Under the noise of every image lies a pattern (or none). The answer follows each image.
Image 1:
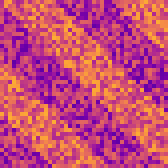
diagonal stripes
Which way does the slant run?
top left to bottom right
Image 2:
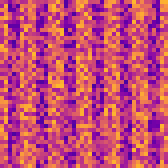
vertical stripes
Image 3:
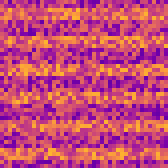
horizontal stripes
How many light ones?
6
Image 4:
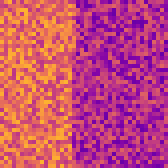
a sharp edge
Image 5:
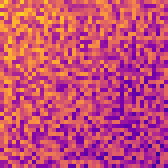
a smooth slope
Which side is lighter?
top left
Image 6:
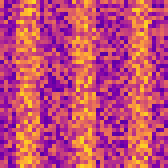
vertical stripes
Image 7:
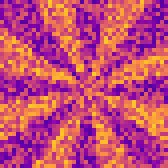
spokes from one point
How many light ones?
8
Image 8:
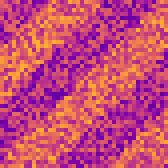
diagonal stripes
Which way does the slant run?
bottom left to top right
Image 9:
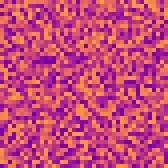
only noise
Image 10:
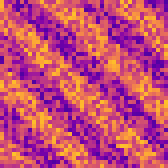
diagonal stripes
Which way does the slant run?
top left to bottom right
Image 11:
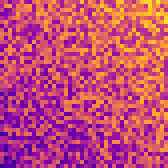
a smooth slope
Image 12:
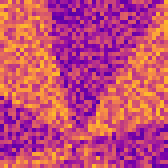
spokes from one point
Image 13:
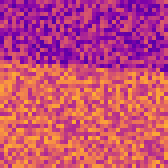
a sharp edge
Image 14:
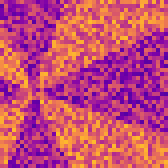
spokes from one point
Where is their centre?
middle left
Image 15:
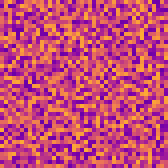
only noise
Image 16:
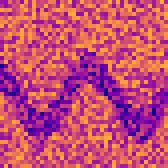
a wavy band
